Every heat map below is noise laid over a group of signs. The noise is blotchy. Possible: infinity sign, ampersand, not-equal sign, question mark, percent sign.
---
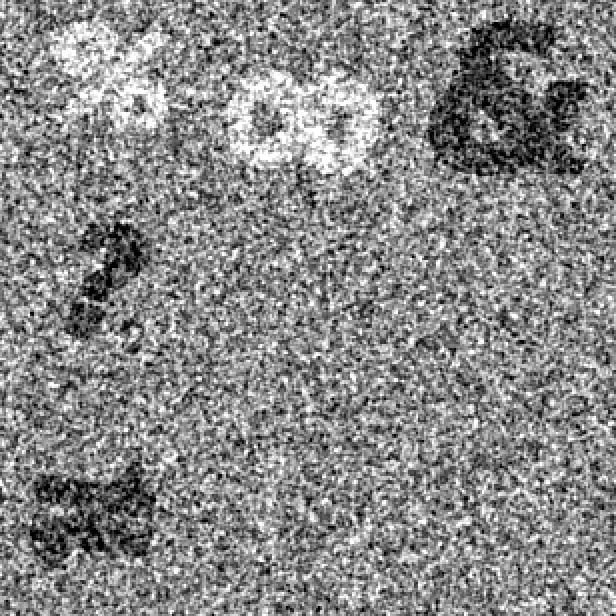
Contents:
top left: light percent sign; top middle: light infinity sign; top right: dark ampersand; middle left: dark question mark; bottom left: dark not-equal sign
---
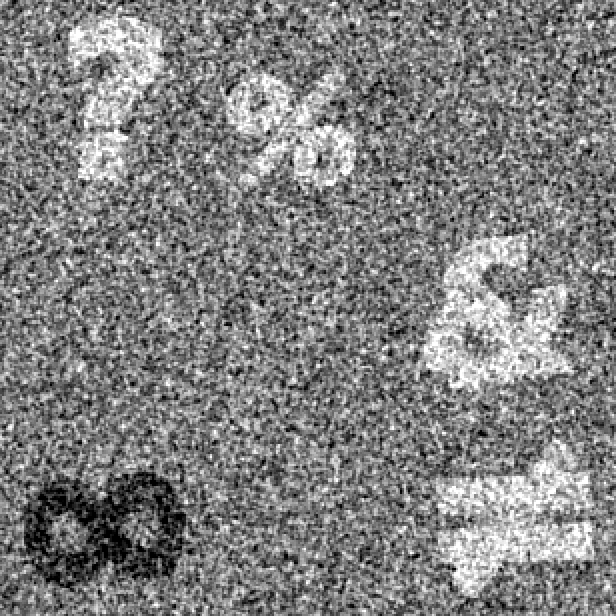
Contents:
top left: light question mark; top middle: light percent sign; middle right: light ampersand; bottom left: dark infinity sign; bottom right: light not-equal sign
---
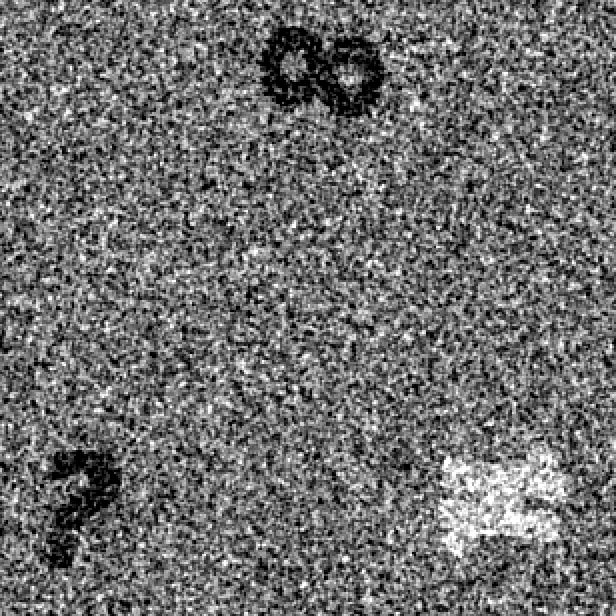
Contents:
top middle: dark infinity sign; bottom left: dark question mark; bottom right: light not-equal sign
